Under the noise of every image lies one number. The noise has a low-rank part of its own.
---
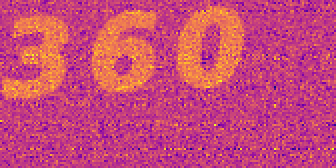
360
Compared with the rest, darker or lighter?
lighter
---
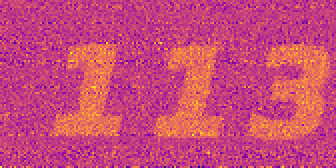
113
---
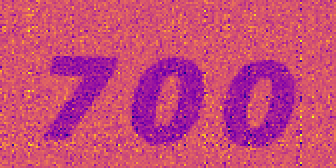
700
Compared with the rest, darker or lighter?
darker
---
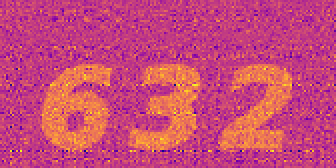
632
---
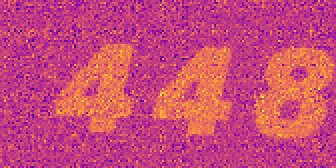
448
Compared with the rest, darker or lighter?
lighter
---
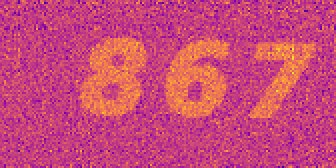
867
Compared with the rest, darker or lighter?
lighter
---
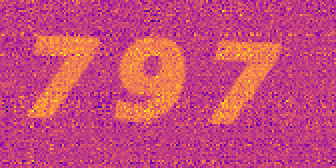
797
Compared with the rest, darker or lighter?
lighter
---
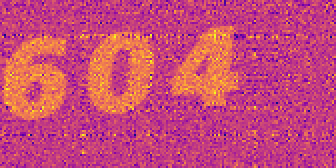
604
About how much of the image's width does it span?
two thirds
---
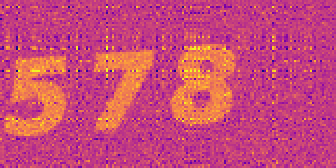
578
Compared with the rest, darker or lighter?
lighter
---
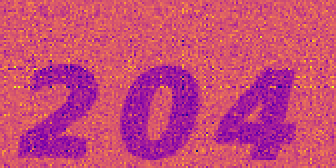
204
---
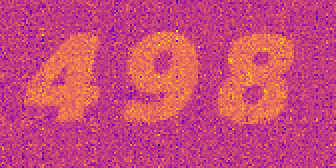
498
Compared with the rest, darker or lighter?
lighter
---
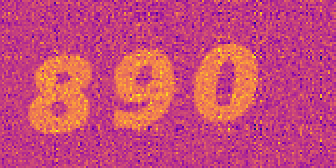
890
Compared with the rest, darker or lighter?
lighter
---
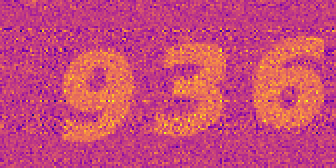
936
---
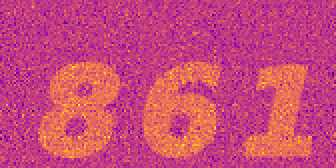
861
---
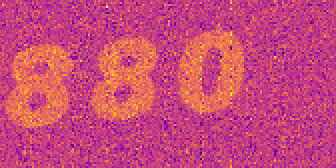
880
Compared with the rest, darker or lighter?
lighter
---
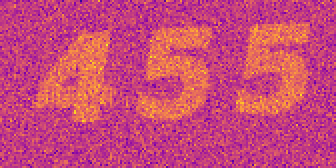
455
